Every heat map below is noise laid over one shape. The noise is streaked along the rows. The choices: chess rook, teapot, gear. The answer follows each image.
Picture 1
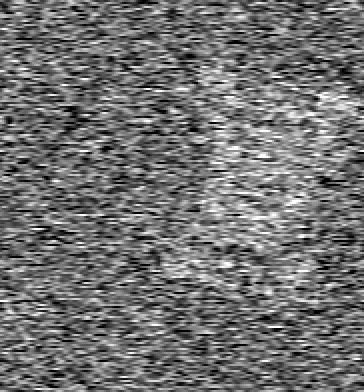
chess rook
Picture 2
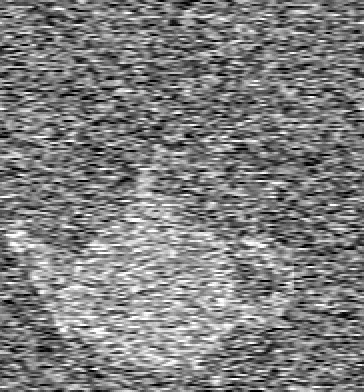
teapot
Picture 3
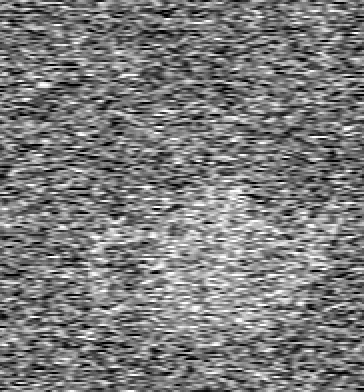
teapot
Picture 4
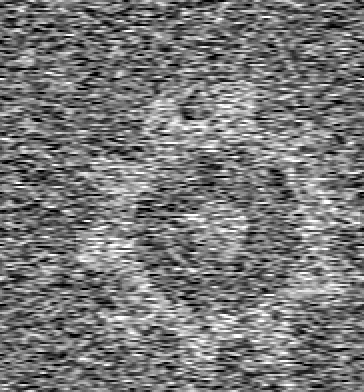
gear
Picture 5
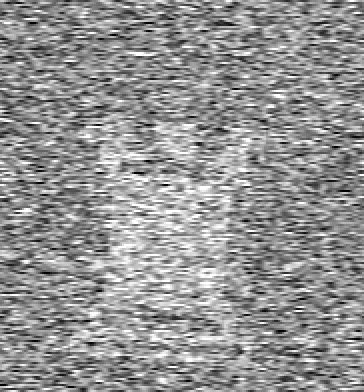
chess rook
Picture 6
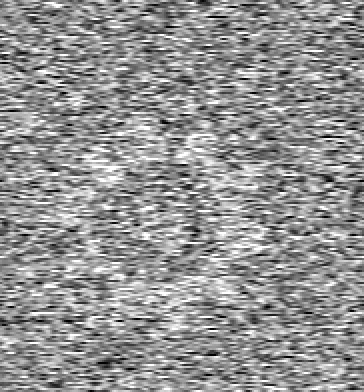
gear
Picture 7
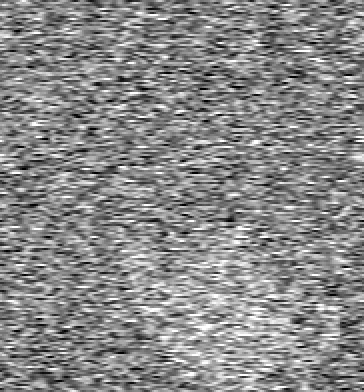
teapot
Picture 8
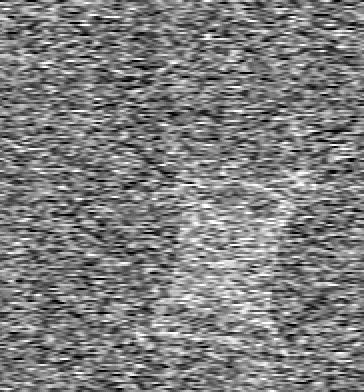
chess rook
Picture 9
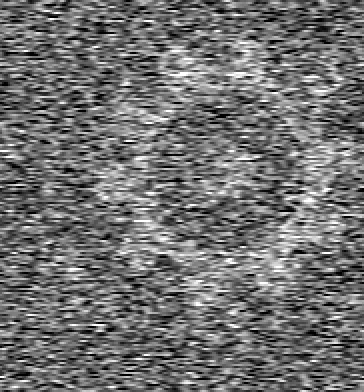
gear
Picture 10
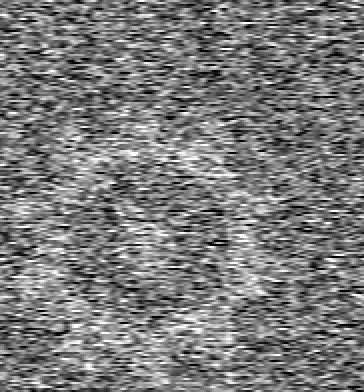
gear
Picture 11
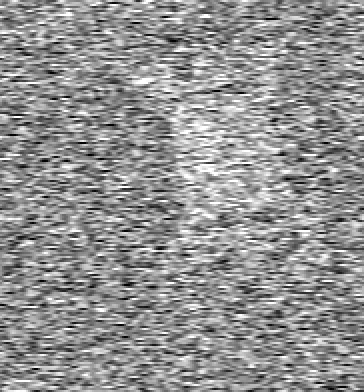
chess rook
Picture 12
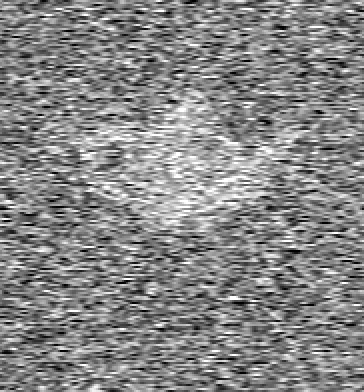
teapot
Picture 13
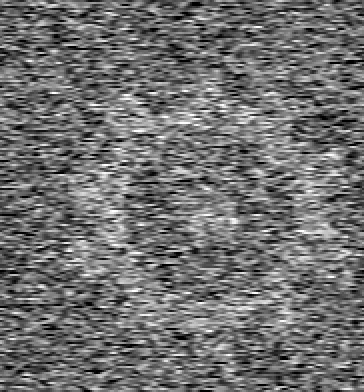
gear
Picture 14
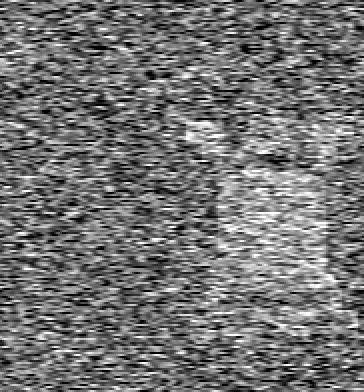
chess rook
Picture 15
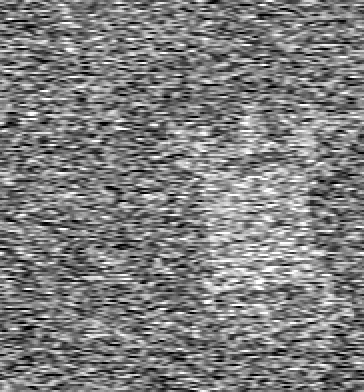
chess rook
